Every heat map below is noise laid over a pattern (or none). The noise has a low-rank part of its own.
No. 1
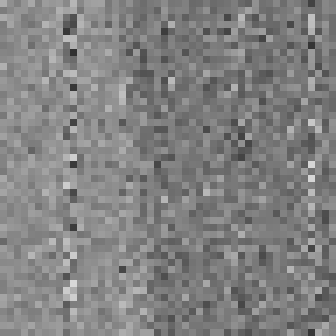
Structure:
a sharp edge
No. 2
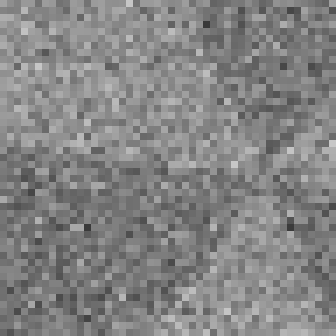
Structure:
spokes from one point
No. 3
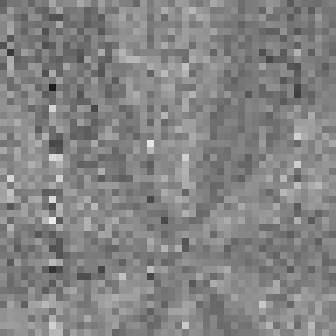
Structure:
spokes from one point
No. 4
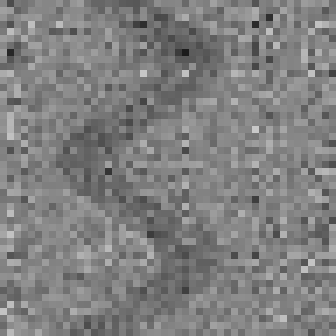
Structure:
a wavy band
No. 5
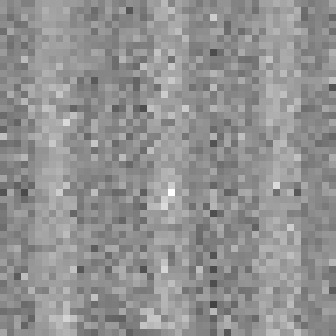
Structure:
vertical stripes
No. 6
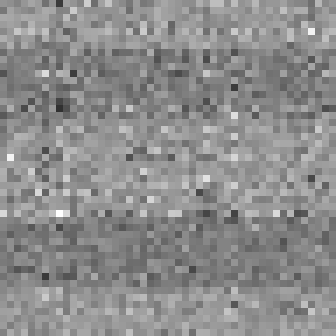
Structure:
horizontal stripes
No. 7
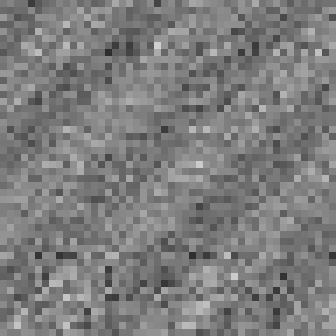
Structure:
diagonal stripes
